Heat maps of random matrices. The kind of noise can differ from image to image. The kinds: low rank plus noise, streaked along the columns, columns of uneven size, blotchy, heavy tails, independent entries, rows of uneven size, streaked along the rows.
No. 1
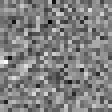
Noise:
independent entries
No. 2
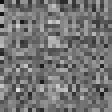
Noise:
low rank plus noise
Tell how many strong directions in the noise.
two
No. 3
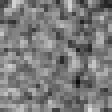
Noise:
blotchy
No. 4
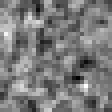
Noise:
blotchy
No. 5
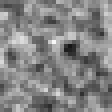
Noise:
blotchy
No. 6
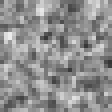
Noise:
blotchy
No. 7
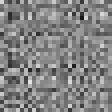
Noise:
low rank plus noise
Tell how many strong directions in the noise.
one
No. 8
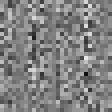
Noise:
columns of uneven size
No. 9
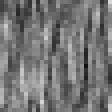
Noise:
streaked along the columns
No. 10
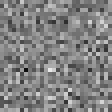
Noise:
low rank plus noise
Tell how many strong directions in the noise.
three or four
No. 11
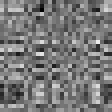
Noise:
low rank plus noise
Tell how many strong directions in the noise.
one
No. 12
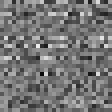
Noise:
rows of uneven size
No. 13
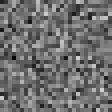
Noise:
independent entries
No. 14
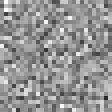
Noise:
independent entries
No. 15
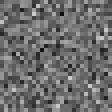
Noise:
independent entries
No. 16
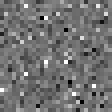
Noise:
heavy tails
